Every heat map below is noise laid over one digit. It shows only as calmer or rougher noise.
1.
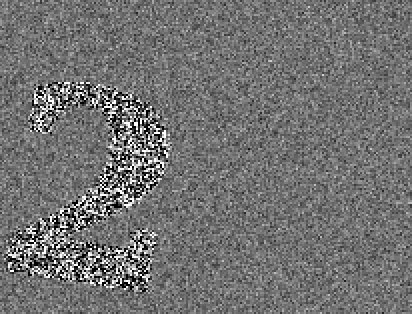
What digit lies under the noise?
2
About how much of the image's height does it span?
two thirds
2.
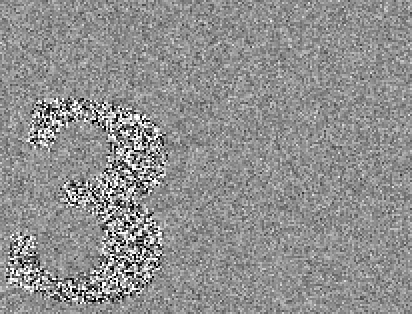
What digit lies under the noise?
3
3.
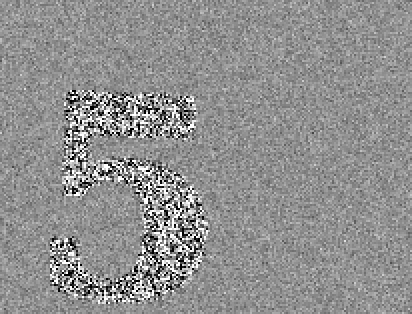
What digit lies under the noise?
5
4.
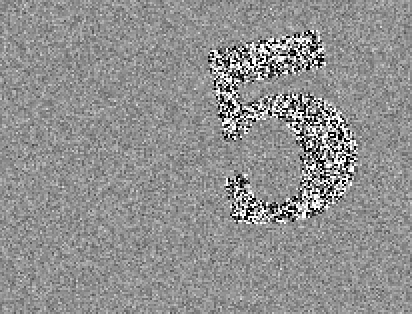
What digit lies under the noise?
5
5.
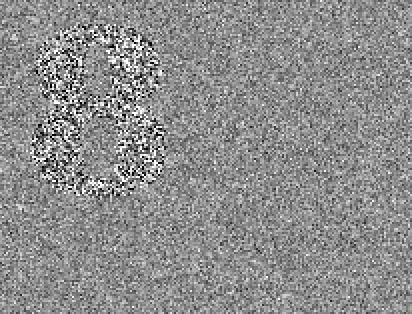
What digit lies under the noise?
8
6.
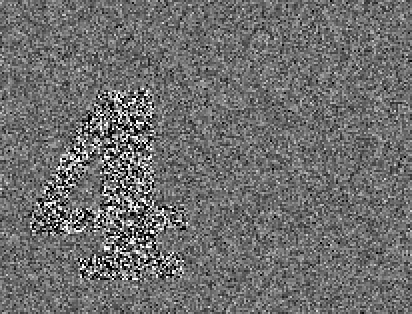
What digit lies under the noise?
4
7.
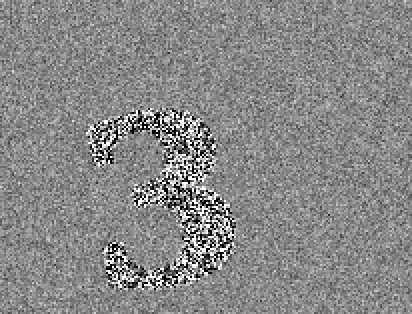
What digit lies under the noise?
3
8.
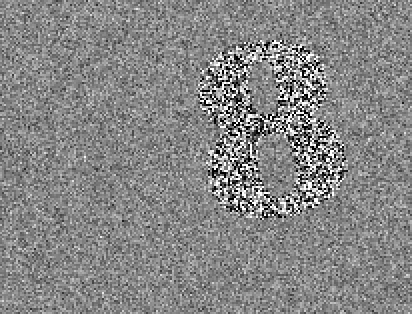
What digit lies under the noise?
8
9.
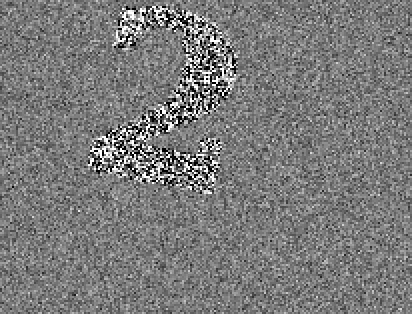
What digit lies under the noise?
2
